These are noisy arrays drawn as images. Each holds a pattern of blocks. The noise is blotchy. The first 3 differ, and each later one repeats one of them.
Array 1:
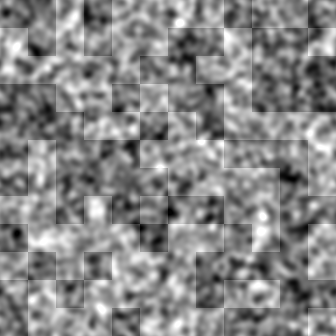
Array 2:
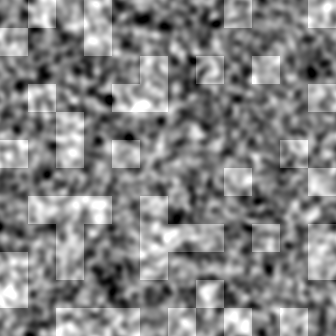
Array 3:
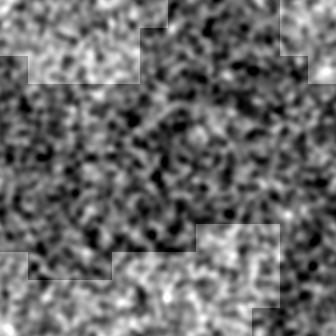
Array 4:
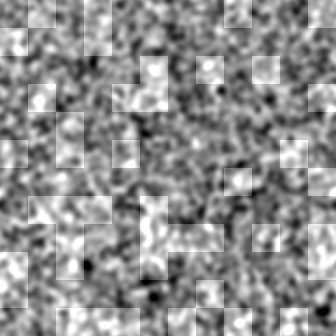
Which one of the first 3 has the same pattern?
2
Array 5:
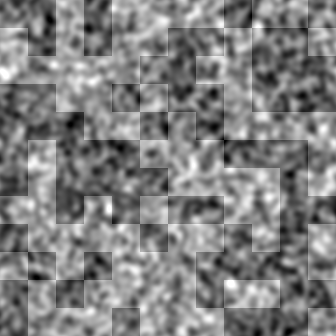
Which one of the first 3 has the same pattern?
1
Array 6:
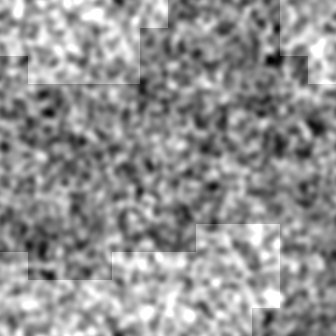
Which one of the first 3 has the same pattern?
3
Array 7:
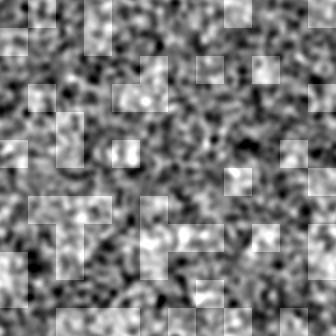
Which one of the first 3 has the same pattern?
2
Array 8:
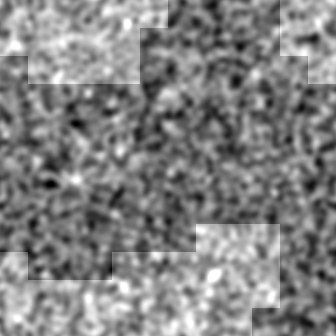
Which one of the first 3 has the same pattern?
3
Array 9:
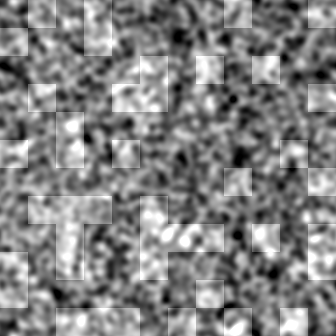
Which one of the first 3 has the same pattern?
2
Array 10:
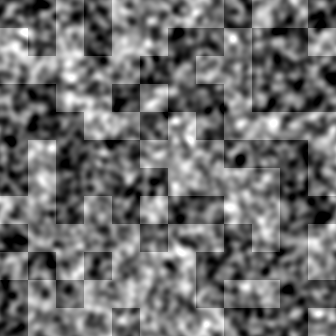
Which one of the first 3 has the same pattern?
1
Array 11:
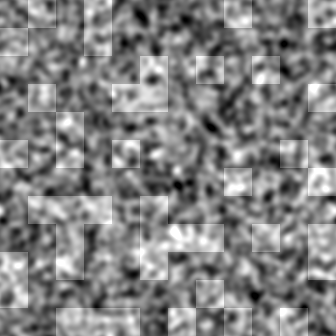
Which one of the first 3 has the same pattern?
2
